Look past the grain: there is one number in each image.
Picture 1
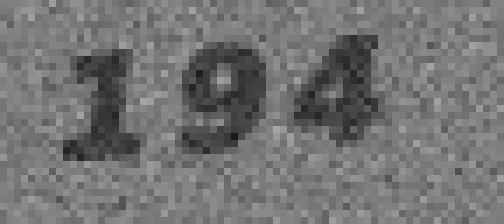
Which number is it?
194
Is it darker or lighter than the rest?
darker
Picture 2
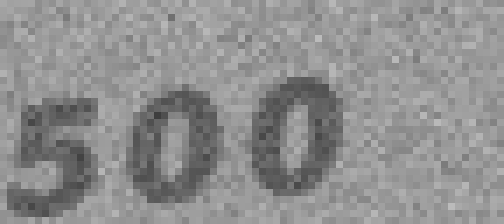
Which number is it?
500
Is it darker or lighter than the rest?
darker
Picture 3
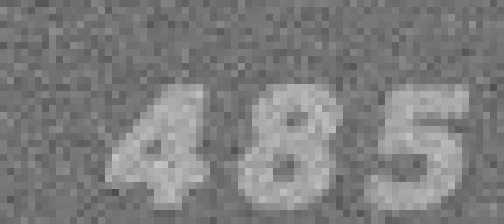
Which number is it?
485
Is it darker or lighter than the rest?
lighter
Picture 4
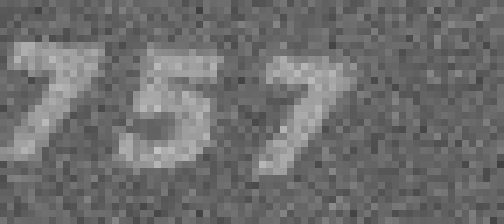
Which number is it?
757
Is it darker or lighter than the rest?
lighter
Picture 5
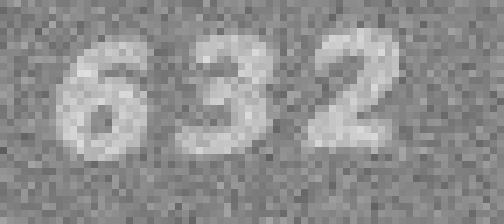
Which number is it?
632
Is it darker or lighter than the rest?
lighter
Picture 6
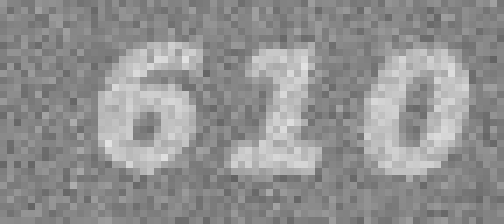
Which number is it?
610
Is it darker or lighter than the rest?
lighter
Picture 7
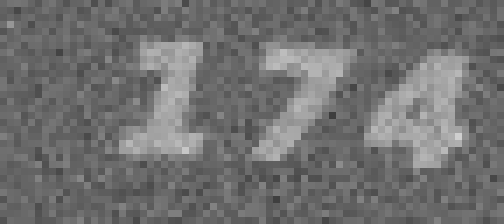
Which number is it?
174
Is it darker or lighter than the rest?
lighter
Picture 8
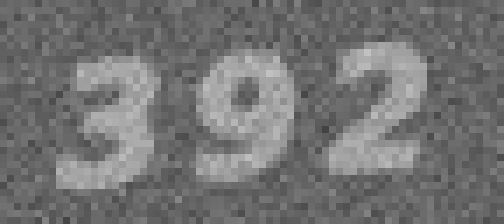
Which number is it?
392
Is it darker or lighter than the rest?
lighter
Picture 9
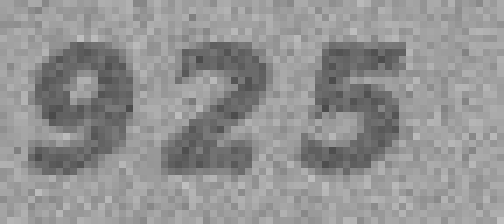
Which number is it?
925
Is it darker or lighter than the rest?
darker
